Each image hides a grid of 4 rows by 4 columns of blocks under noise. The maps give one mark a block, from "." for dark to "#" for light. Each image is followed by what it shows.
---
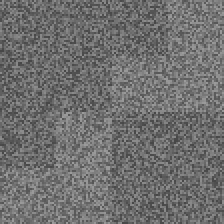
. . . #
. . # #
. # . .
# # . .
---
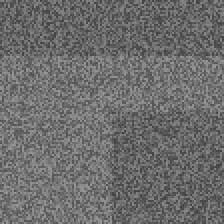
. . . .
# # # #
# # . .
# # . .
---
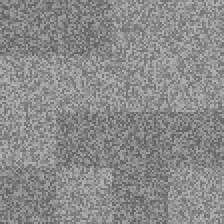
. . # #
# # # #
# . . .
. # . #
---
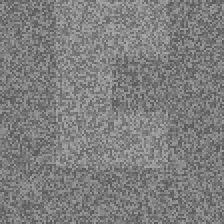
. # # .
. # . .
. # # .
. . . .
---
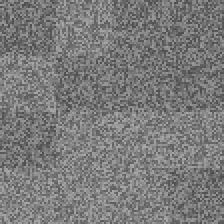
. # . .
# . . .
. # # #
# # # .
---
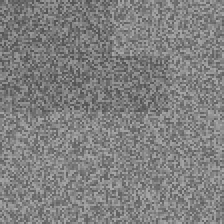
. . # #
. . . #
# # # #
# # # #
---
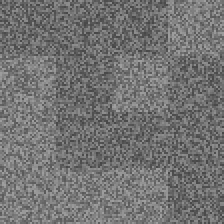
. . . #
# . # .
# . . .
# # # .
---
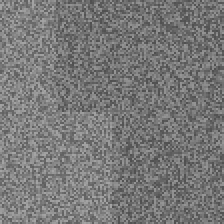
# . . .
# . . .
# # . .
# # . .
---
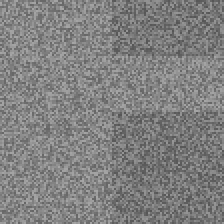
# # . .
# # # #
# # . .
# # . .
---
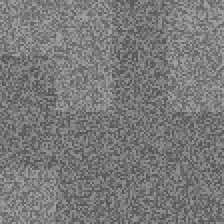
# # . #
. # . #
. . . .
# . . .
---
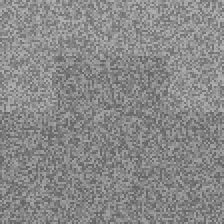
# # # #
# . . #
. . . .
. . . .
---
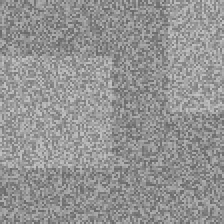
. . . #
# # . #
# # . .
. . . .
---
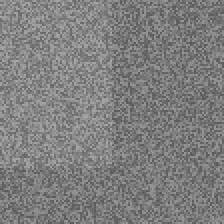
# # . .
# # . .
# # . .
. . . .
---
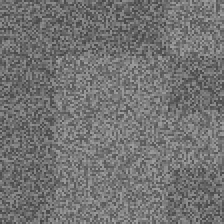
. . . #
. # # .
. # # #
. # # .
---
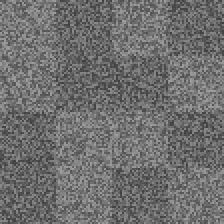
# . # .
# . . #
. # # .
. # . #
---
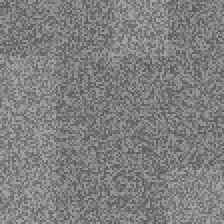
. . # .
# . . .
# . . .
# . . #
